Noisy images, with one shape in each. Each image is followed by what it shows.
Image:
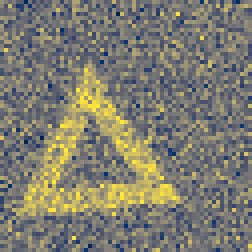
light triangle frame
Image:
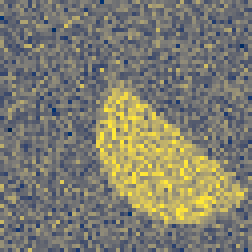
light half disc
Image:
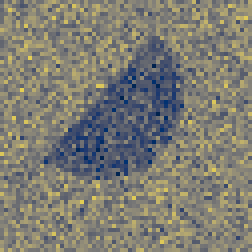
dark half disc
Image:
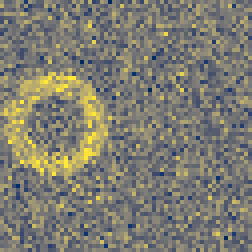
light ring, middle left
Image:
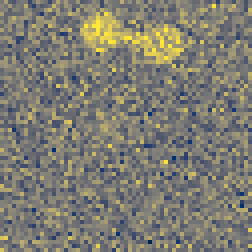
light dumbbell, top middle
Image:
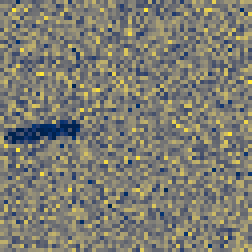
dark bar, middle left
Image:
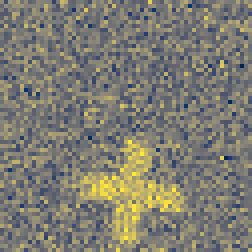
light cross, bottom middle
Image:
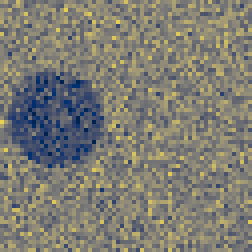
dark disc, middle left
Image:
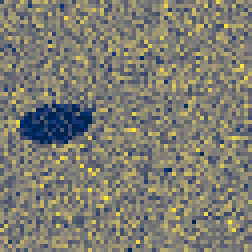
dark ellipse, middle left
